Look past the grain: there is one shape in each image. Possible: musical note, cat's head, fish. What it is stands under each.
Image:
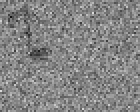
musical note
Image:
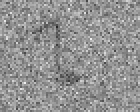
musical note
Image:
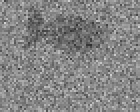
fish
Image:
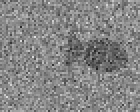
fish
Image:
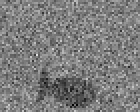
fish
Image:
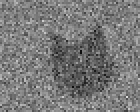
cat's head
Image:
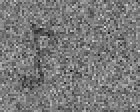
musical note
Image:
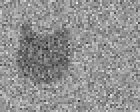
cat's head
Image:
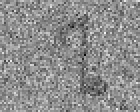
musical note
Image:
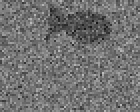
fish
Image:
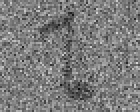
musical note
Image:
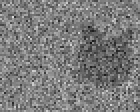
cat's head
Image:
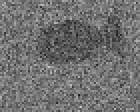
fish
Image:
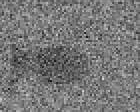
fish
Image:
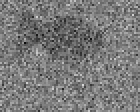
fish
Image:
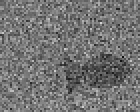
fish
